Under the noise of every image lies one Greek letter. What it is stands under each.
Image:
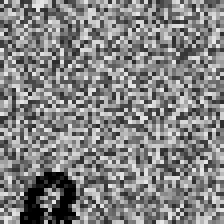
omega
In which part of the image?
bottom left
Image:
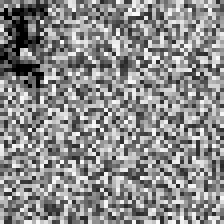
xi
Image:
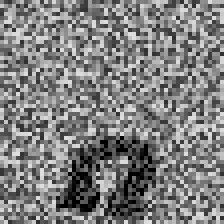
omega
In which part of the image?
bottom middle
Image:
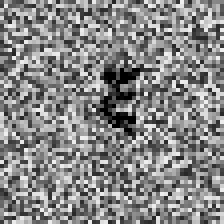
xi
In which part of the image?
centre
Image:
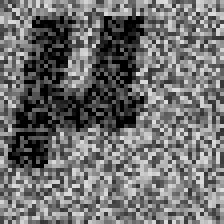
mu
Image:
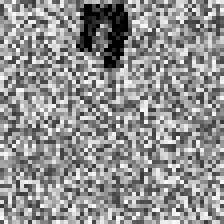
eta
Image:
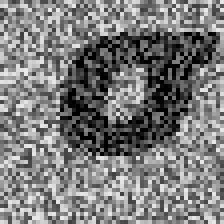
sigma
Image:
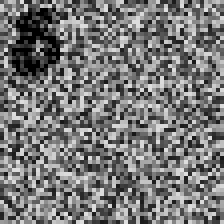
delta
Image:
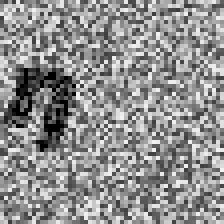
eta
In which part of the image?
middle left
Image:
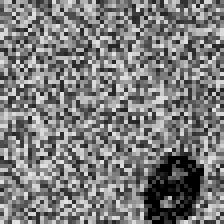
theta
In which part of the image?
bottom right
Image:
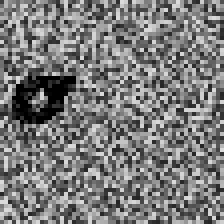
sigma
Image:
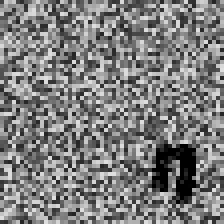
eta
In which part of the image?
bottom right
